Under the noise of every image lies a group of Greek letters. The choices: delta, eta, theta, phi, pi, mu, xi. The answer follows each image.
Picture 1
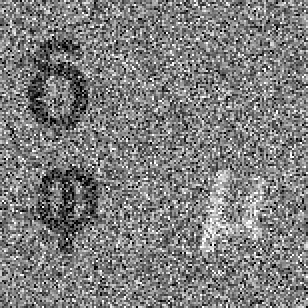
top left: dark delta; bottom left: dark phi; bottom right: light mu
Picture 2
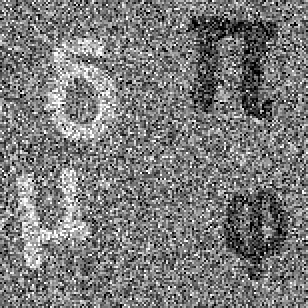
top left: light delta; top right: dark pi; bottom left: light mu; bottom right: dark phi
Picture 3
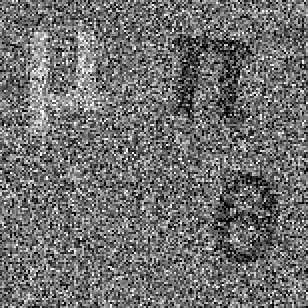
top left: light mu; top right: dark pi; bottom right: dark theta
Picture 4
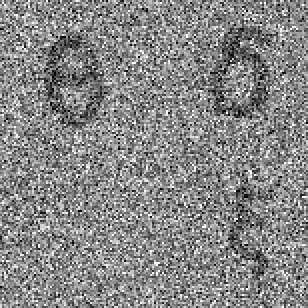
top left: dark theta; top right: dark delta; bottom right: dark xi
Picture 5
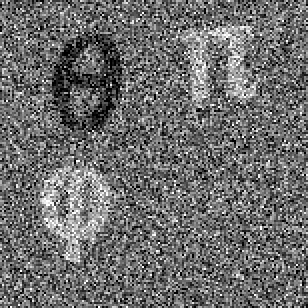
top left: dark theta; top right: light pi; bottom left: light phi
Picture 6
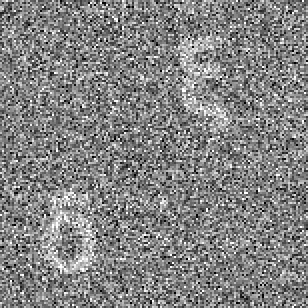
top right: light xi; bottom left: light delta
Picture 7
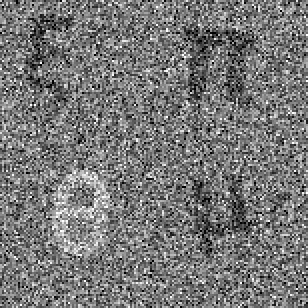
top left: dark xi; top right: dark pi; bottom left: light theta; bottom right: dark mu
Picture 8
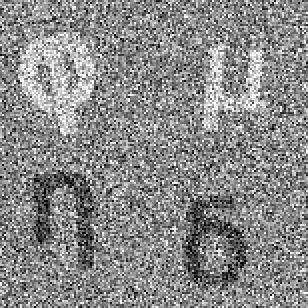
top left: light phi; top right: light mu; bottom left: dark eta; bottom right: dark delta
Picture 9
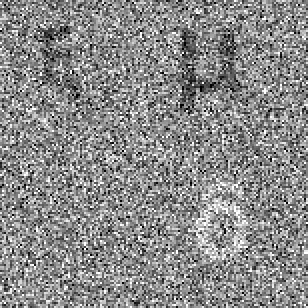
top left: dark xi; top right: dark mu; bottom right: light delta
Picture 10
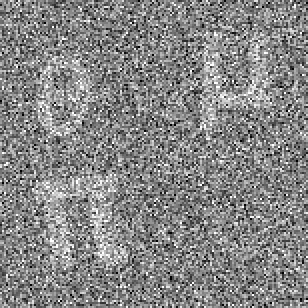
top left: light theta; top right: light mu; bottom left: light pi
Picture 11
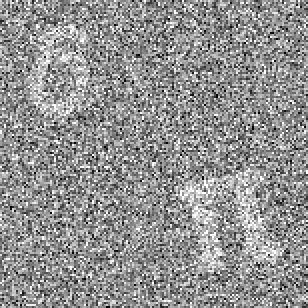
top left: light delta; bottom right: light pi
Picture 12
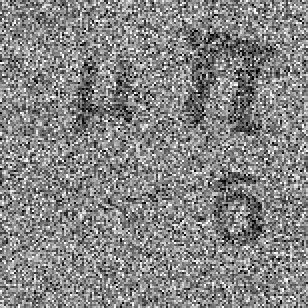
top left: dark mu; top right: dark pi; bottom right: dark delta
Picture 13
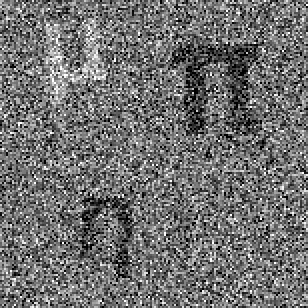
top left: light mu; top right: dark pi; bottom left: dark eta
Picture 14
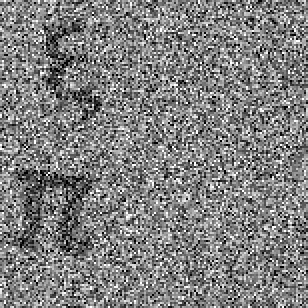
top left: dark xi; bottom left: dark pi
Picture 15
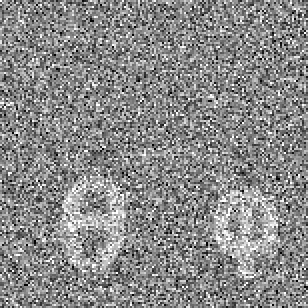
bottom left: light theta; bottom right: light phi
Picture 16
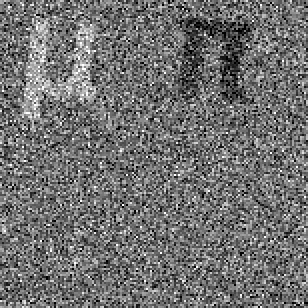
top left: light mu; top right: dark pi
